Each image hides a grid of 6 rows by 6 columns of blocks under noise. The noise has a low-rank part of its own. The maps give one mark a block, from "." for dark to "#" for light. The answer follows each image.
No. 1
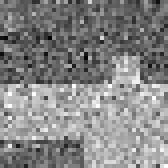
. . . . . .
. . . . . .
. . . . # .
# # # # # #
# # # # # #
. . . # # #
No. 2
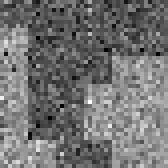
. . . . . .
# . . . . .
# . . . # #
# . . # # #
# . . # # #
# # . . # #
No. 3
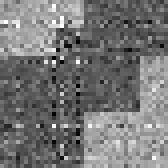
# # # . . .
# # . . . .
. . . . . #
. . . . . #
. . . # # #
. . . # # #
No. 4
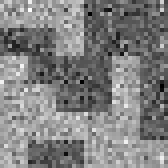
# # # . . .
. . # . . .
# . . . # .
# # . . # .
# # # # # .
# . . # # #
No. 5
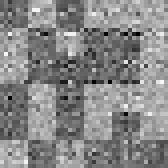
. # . # # #
# . # . . #
# . . . . #
. # . # # #
. # . # . #
# . # . . .
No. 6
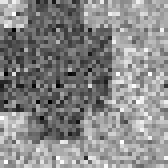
# . . # # #
. . . . # #
. . . . # #
. . . . # #
# . . # # #
# # # # # #
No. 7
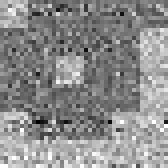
# . . . . .
. . . . . #
. . # . . #
. . . . . #
# . . . # #
# # # # # #
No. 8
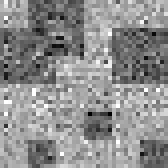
# . . # # #
. . . # . .
. . # # . .
# # # # # #
# # # . # #
# . # # # .
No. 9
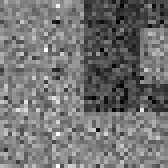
# # # . . .
# # # . . #
# # # . . #
# # # . . .
# # # # # #
# # # # # #
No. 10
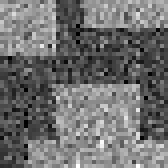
# # . # # #
# # . . . .
. . . . . .
. . # # # .
. . # # # .
. # # # # #
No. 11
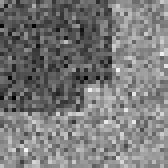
. . . . # #
. . . . # #
. . . . # #
. . . # # #
# # # # # #
# # # # # #
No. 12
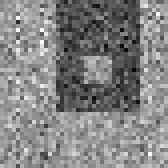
# # . . . #
# # . . . #
# # . # . #
# # . . . #
# # # # # #
# # # # # #
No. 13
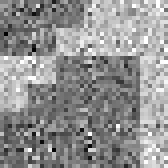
. . . # # #
. . # # # #
# # . . . #
# . . . . #
. . . . . #
. . . . . #
